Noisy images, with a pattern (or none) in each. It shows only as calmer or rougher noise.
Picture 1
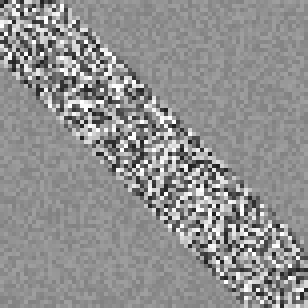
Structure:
a diagonal band
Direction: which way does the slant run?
top left to bottom right
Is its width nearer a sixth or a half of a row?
a half
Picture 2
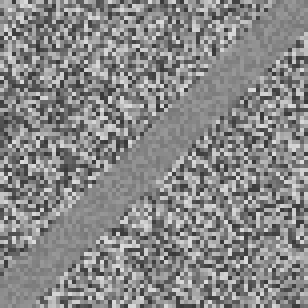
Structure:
a diagonal band
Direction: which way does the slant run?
bottom left to top right
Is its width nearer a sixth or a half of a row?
a sixth
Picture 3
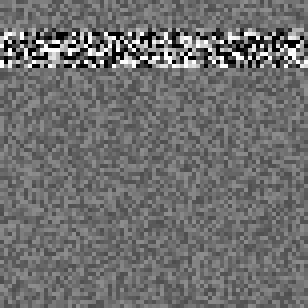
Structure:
one band of rows
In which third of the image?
top
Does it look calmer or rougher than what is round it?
rougher
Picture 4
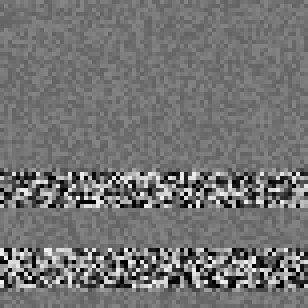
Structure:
bands of rows
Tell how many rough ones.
2
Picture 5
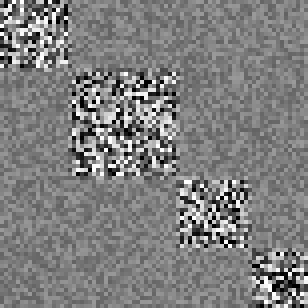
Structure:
blocks along the diagonal
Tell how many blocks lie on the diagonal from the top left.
4
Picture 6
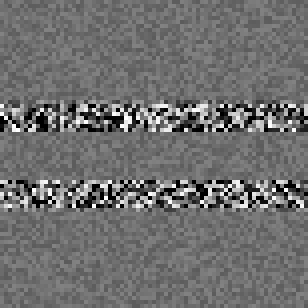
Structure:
bands of rows
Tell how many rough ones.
2
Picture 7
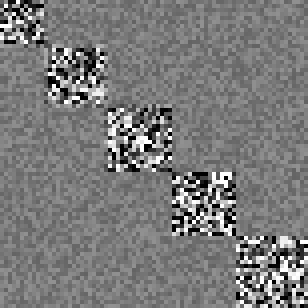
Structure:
blocks along the diagonal
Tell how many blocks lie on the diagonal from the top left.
5
